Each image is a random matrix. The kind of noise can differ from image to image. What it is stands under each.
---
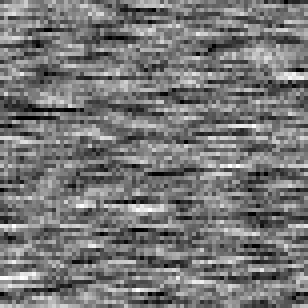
streaked along the rows
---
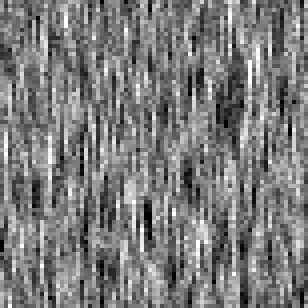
streaked along the columns
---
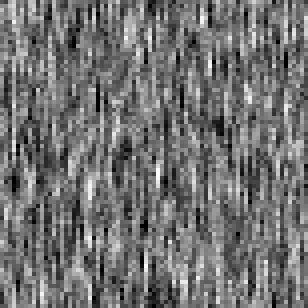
streaked along the columns
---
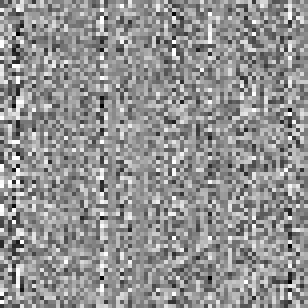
columns of uneven size
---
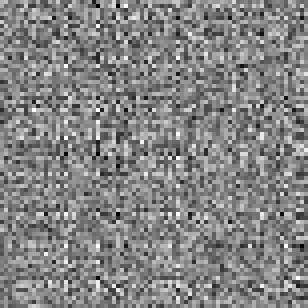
low rank plus noise
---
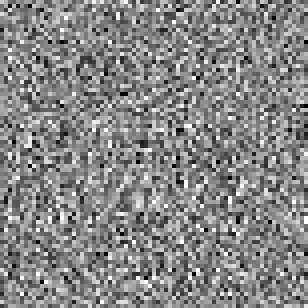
low rank plus noise
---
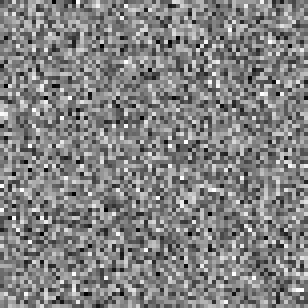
independent entries
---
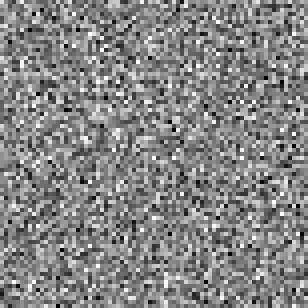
independent entries
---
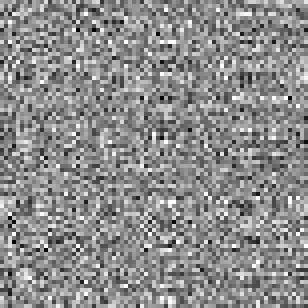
low rank plus noise
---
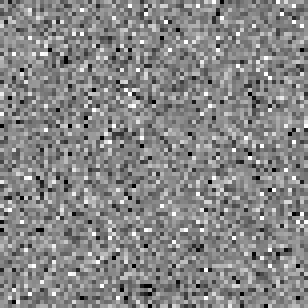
heavy tails
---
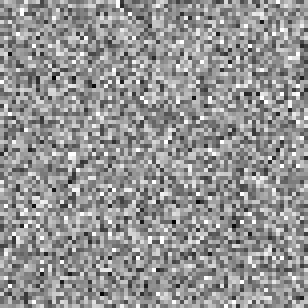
independent entries
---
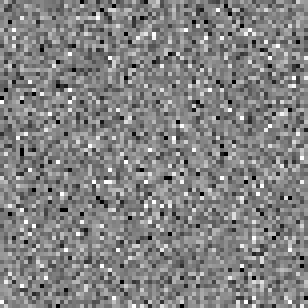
heavy tails
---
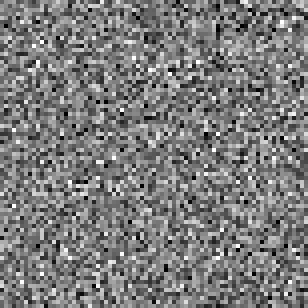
independent entries
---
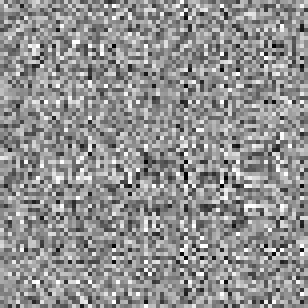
low rank plus noise
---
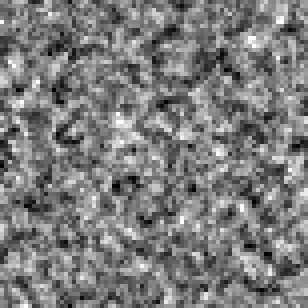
blotchy
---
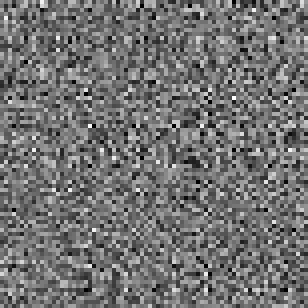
low rank plus noise
